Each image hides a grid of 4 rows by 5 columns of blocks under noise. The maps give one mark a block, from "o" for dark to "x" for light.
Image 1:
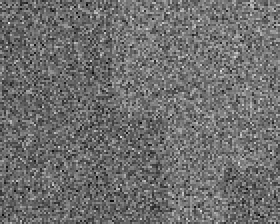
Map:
o o x x x
o o x x x
o o o x x
o o o x o
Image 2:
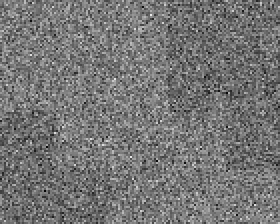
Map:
x x x o o
x x x o o
o x x x o
o o x x x
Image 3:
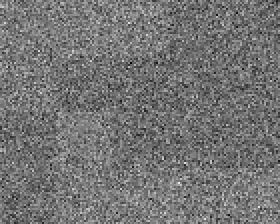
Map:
x x x o o
x o o o o
o x o o o
o x x x x
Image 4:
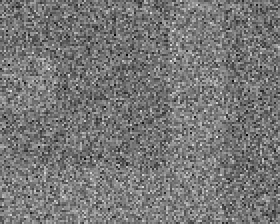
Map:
o o o x o
x o o x o
o o o x o
x x x x o
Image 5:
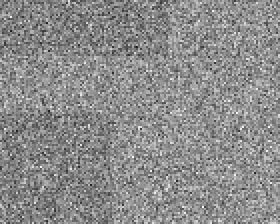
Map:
o o o x x
x x x x x
o o x x x
o o x x x
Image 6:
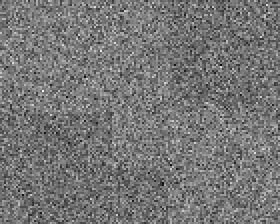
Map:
x x x o o
x x x o o
o o x x x
o o o x x
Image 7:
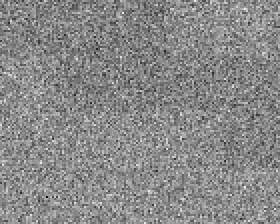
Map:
o o o x x
x o o o o
x x x x o
x x x x x
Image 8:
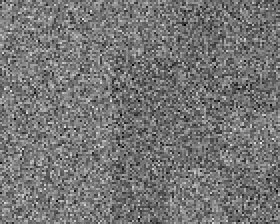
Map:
x x x o o
x x o o o
x x o o x
x x o x o
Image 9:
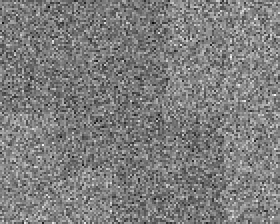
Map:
o o o x x
o o o x x
x o o o x
x x o o x
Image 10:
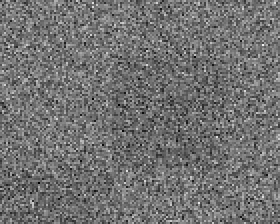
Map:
x x x x x
x x o o x
x x o o x
o o x x x
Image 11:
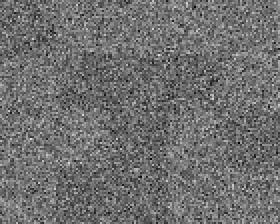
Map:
o x x x x
x o o o x
x x o x o
x o o x x
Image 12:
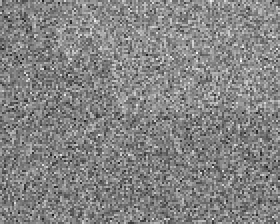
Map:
o x x x x
o o x x x
o o o o o
o o o o o
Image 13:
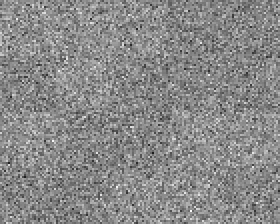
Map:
x x x o o
o x o o o
x o o x x
o o x x o
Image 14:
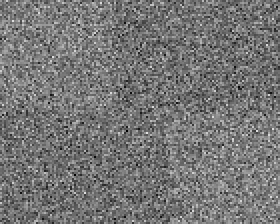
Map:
x x o o o
x x o o o
o o o x x
o o o x x
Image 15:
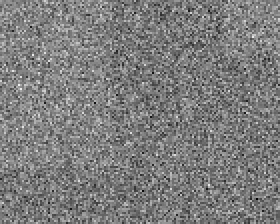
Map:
x x o o x
x x o o o
x x o o o
o o o o o
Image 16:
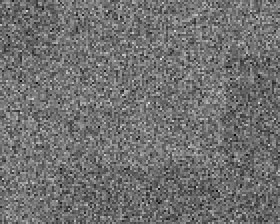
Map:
o x x x x
x x x x o
x x x x o
x o o o o
